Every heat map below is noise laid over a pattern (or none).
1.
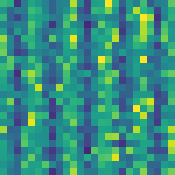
vertical stripes
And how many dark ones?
5
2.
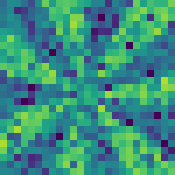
spokes from one point
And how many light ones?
7
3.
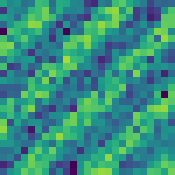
diagonal stripes
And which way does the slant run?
bottom left to top right
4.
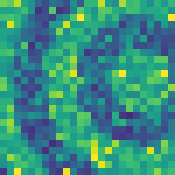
rings round one point
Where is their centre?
middle right
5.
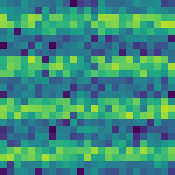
horizontal stripes
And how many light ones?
4
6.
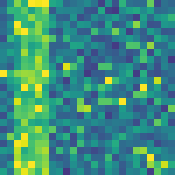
one vertical stripe
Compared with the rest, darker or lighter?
lighter
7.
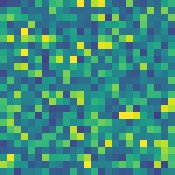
only noise
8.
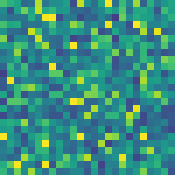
only noise
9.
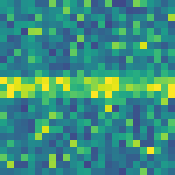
one horizontal stripe
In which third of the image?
middle
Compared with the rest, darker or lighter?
lighter
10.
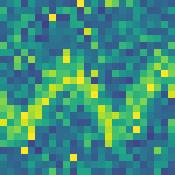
a wavy band
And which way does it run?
left to right
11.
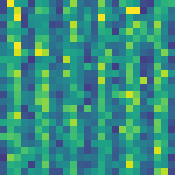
vertical stripes
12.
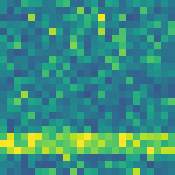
one horizontal stripe
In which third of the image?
bottom
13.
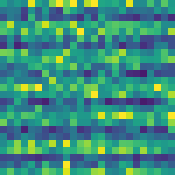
horizontal stripes
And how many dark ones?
6
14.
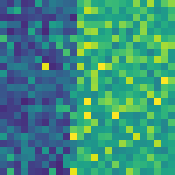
a sharp edge
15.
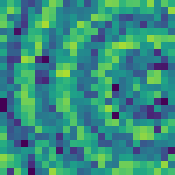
rings round one point
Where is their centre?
middle right
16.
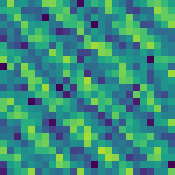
diagonal stripes
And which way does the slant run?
top left to bottom right
